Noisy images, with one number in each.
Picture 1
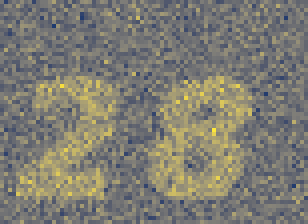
28
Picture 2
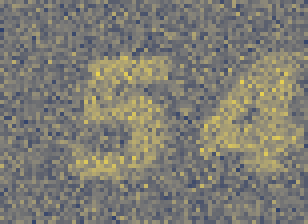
54
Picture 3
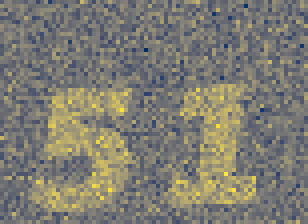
51
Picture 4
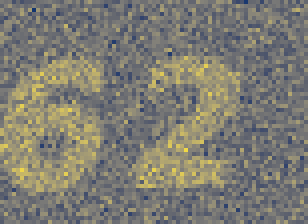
62
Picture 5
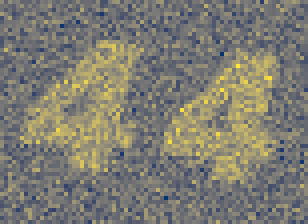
44
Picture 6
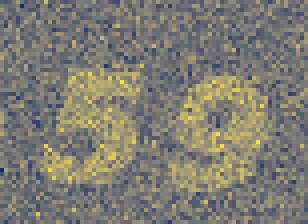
59
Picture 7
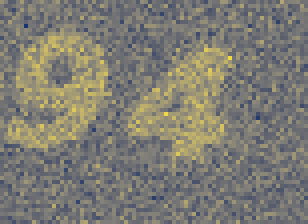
94
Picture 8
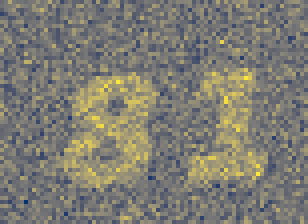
81
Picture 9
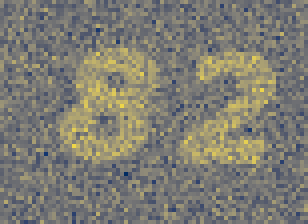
82
